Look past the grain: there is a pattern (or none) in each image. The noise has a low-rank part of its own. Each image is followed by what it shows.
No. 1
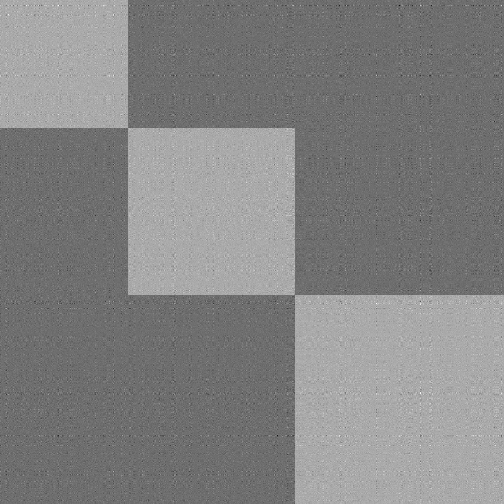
blocks along the diagonal
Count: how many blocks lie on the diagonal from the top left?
3
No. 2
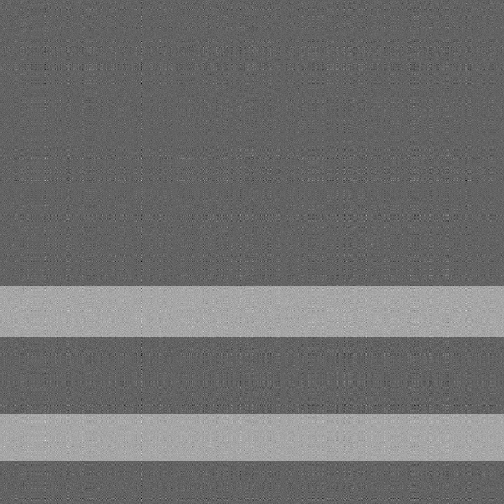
bands of rows
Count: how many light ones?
2
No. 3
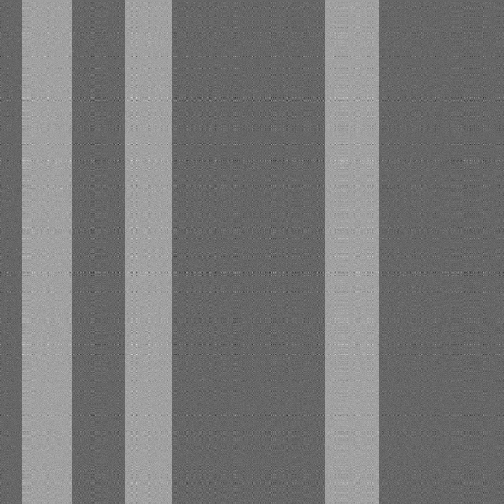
bands of columns
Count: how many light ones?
3
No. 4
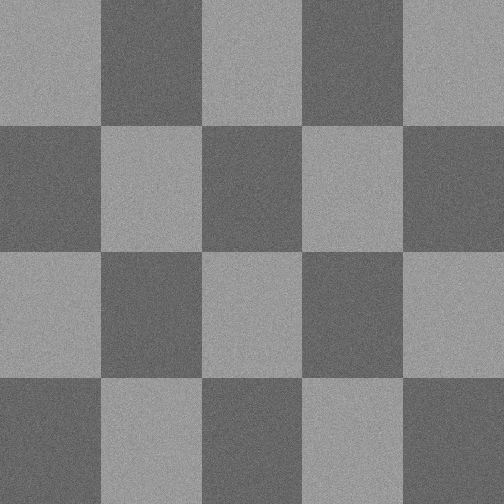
a checkerboard
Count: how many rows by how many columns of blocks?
4 by 5
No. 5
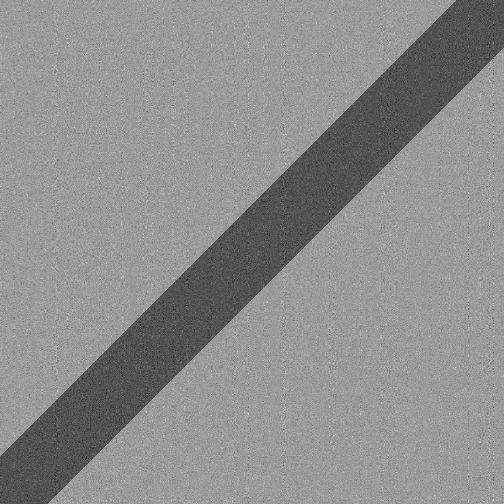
a diagonal band
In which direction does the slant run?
bottom left to top right
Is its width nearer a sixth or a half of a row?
a sixth
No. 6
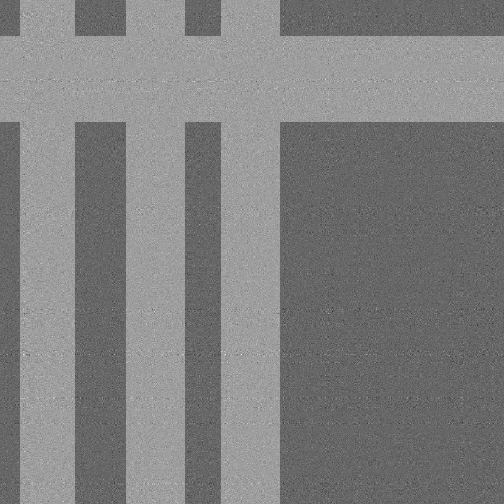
bands of rows crossing bands of columns
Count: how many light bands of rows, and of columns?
1 and 3
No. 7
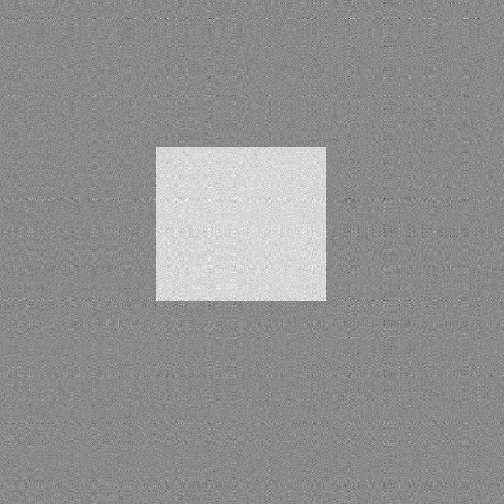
one block
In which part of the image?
centre
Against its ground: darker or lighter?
lighter
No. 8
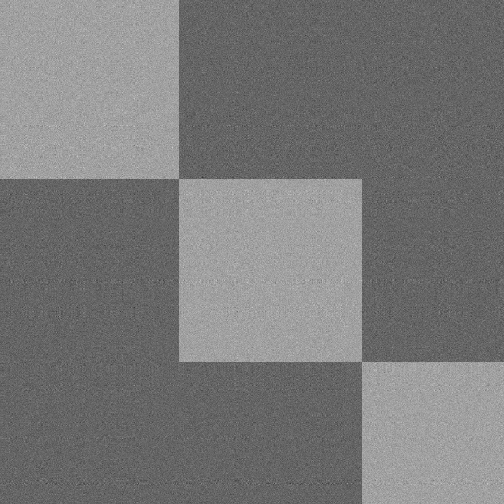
blocks along the diagonal
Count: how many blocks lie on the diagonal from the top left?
3
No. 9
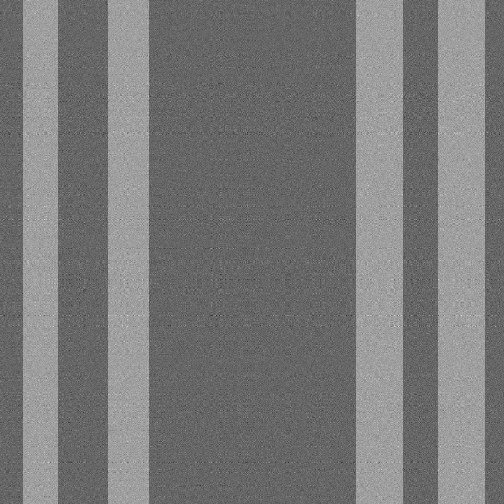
bands of columns
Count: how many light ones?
4
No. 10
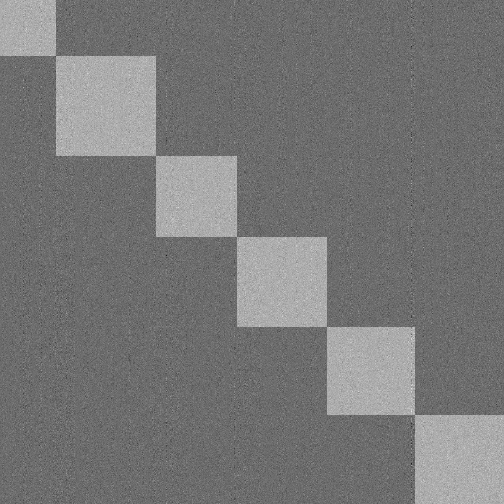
blocks along the diagonal
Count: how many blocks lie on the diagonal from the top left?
6
